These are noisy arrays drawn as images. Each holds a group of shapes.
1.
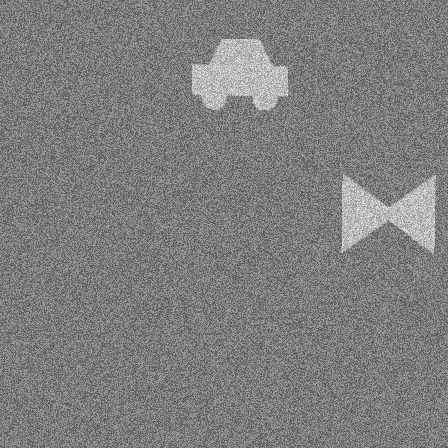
top middle: car; middle right: bow tie
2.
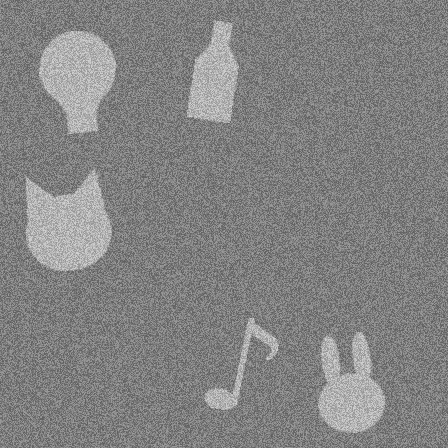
top left: light bulb; top middle: bottle; middle left: cat's head; bottom middle: musical note; bottom right: rabbit's head
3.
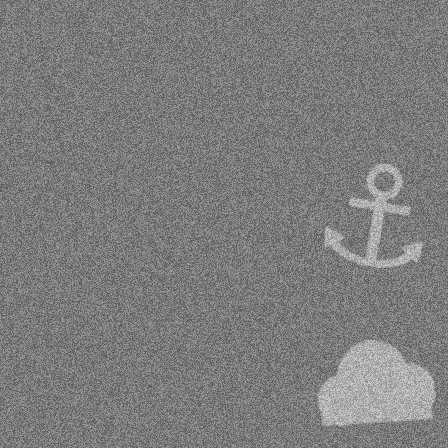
middle right: anchor; bottom right: cloud
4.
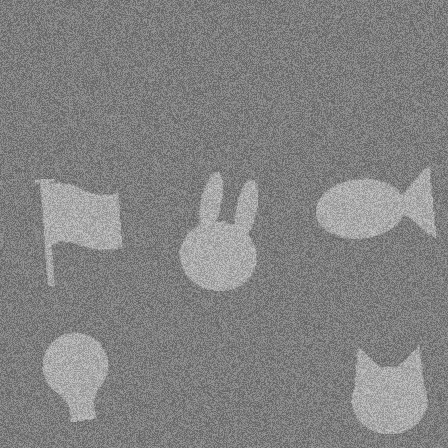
middle left: flag; centre: rabbit's head; middle right: fish; bottom left: light bulb; bottom right: cat's head
